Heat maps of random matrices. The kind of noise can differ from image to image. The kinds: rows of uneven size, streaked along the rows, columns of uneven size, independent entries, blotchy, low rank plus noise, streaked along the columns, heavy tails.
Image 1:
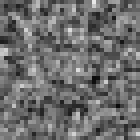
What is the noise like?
blotchy
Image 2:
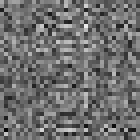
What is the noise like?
low rank plus noise
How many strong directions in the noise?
one
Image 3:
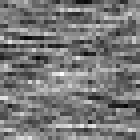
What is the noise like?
streaked along the rows
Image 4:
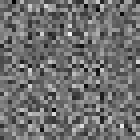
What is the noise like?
low rank plus noise
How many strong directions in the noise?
one
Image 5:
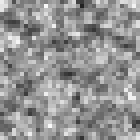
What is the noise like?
blotchy
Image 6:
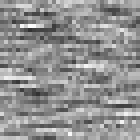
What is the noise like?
streaked along the rows
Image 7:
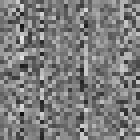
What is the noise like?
columns of uneven size
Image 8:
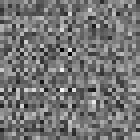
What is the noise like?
low rank plus noise
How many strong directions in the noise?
one
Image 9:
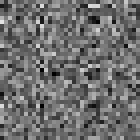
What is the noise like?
low rank plus noise
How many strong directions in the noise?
one
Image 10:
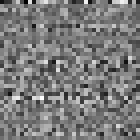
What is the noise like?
rows of uneven size
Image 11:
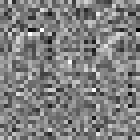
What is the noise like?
low rank plus noise
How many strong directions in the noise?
two
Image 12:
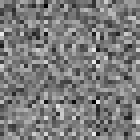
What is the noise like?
low rank plus noise
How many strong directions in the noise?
one
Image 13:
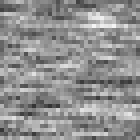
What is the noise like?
streaked along the rows
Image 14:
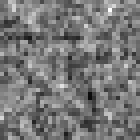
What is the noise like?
blotchy
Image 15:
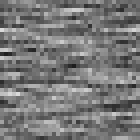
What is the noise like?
streaked along the rows
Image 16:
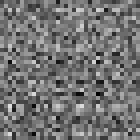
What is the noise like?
low rank plus noise
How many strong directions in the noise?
one
